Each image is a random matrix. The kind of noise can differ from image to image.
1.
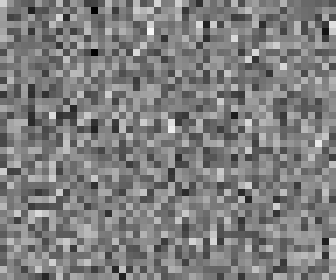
low rank plus noise
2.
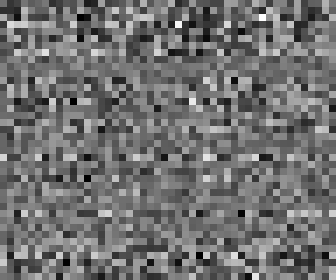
rows of uneven size
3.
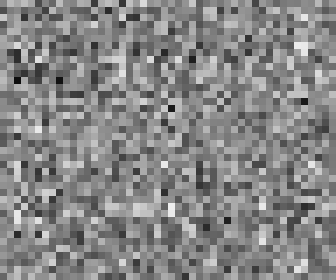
low rank plus noise
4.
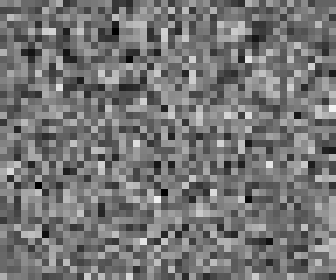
low rank plus noise
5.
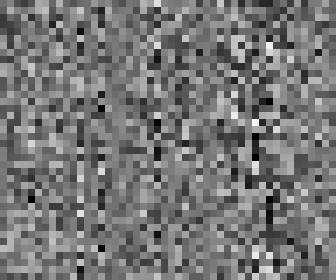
columns of uneven size
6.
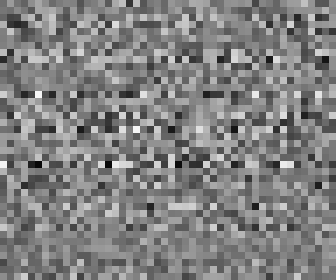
rows of uneven size
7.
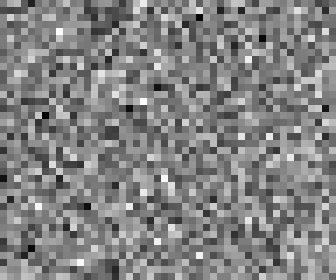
independent entries
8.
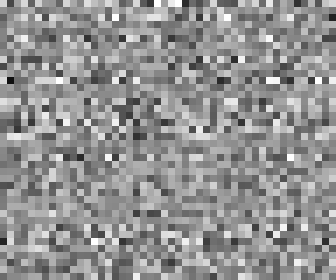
rows of uneven size
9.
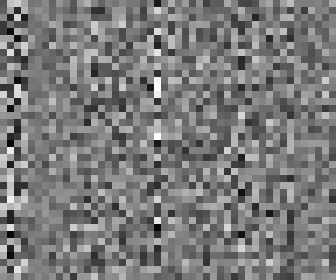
columns of uneven size
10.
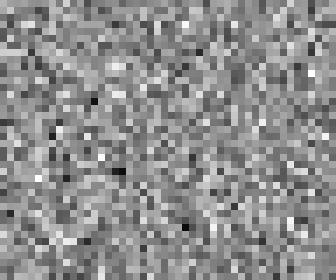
low rank plus noise
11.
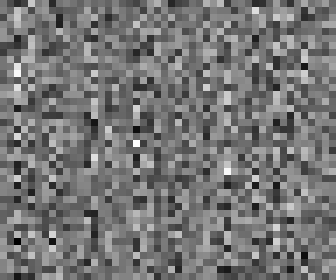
columns of uneven size
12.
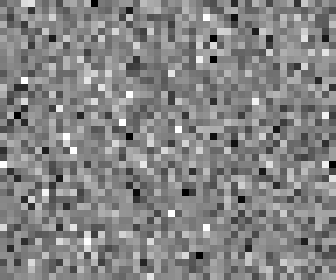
heavy tails
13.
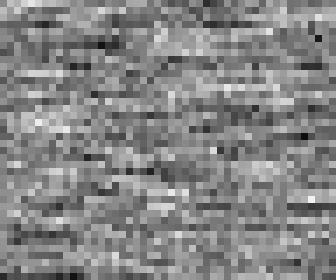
streaked along the rows
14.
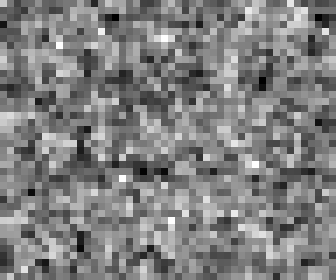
blotchy
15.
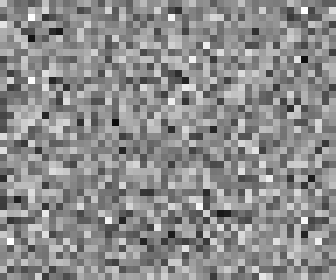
low rank plus noise
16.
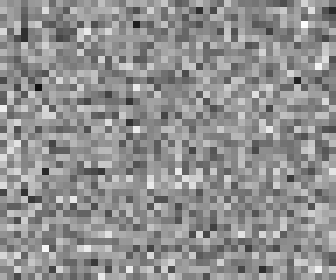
low rank plus noise
